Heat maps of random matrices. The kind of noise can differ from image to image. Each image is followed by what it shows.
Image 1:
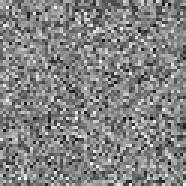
independent entries
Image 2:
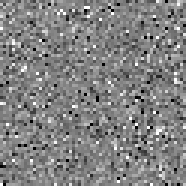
heavy tails
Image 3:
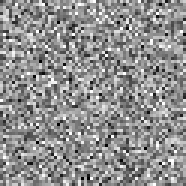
independent entries
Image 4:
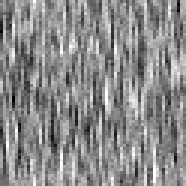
streaked along the columns
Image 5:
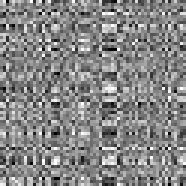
low rank plus noise
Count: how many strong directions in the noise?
one
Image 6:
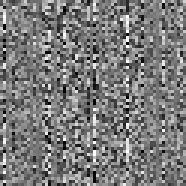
columns of uneven size
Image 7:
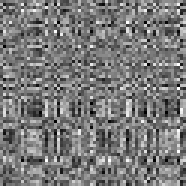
low rank plus noise
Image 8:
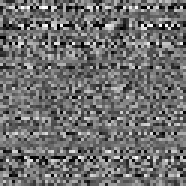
rows of uneven size
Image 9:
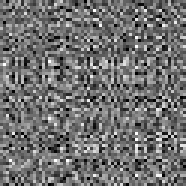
low rank plus noise
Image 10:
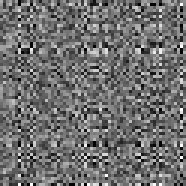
low rank plus noise
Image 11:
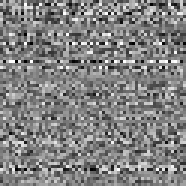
rows of uneven size
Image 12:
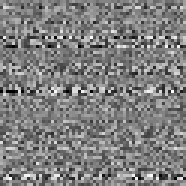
rows of uneven size
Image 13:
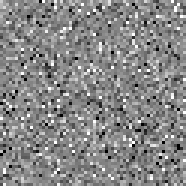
heavy tails
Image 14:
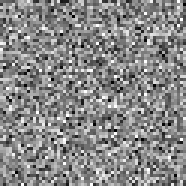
independent entries
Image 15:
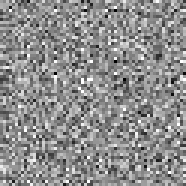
low rank plus noise
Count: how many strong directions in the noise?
five to eight
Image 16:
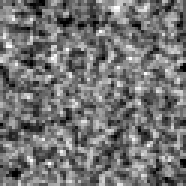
blotchy
